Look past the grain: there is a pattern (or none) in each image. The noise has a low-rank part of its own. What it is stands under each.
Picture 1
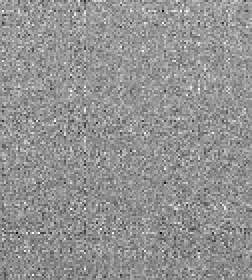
a smooth slope
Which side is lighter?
top
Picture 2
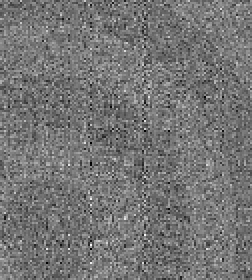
rings round one point
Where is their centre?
bottom left
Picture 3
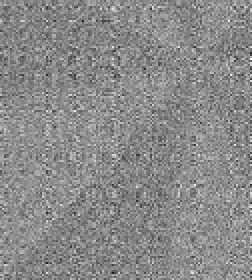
spokes from one point
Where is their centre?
top right
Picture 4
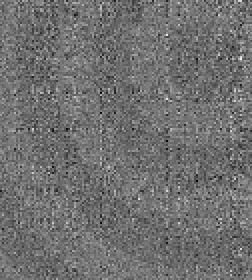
rings round one point
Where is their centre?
top right
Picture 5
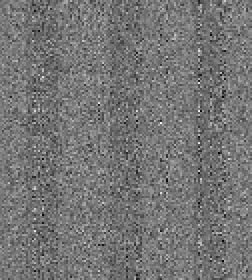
vertical stripes
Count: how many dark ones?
3
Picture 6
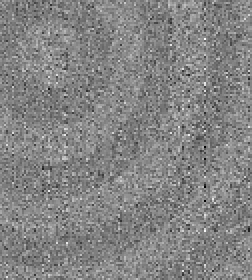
rings round one point
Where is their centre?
top left
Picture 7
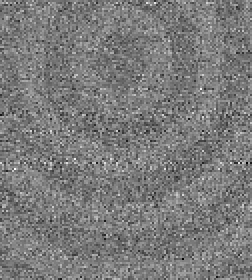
rings round one point
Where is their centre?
top middle
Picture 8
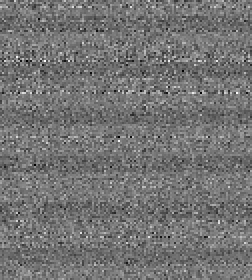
horizontal stripes
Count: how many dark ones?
6
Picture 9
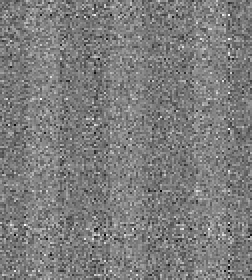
vertical stripes
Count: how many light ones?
3
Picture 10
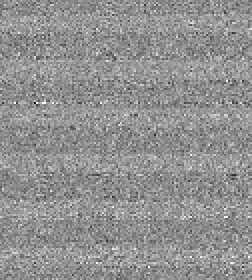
horizontal stripes
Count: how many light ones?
6
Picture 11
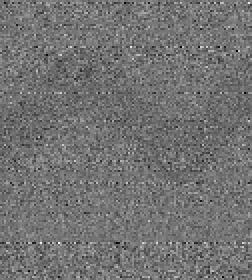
a wavy band
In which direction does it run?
left to right
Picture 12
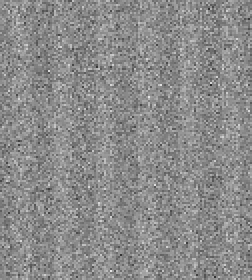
vertical stripes
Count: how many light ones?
6
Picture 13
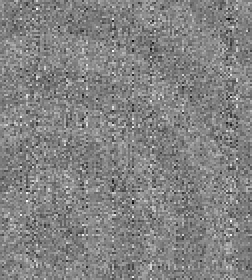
rings round one point
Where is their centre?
bottom left
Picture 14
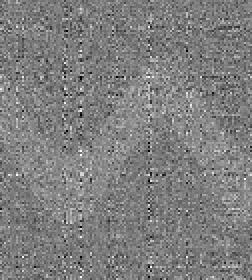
a wavy band
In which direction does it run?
left to right
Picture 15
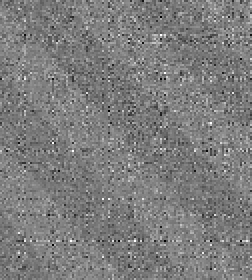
diagonal stripes
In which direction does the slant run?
top left to bottom right
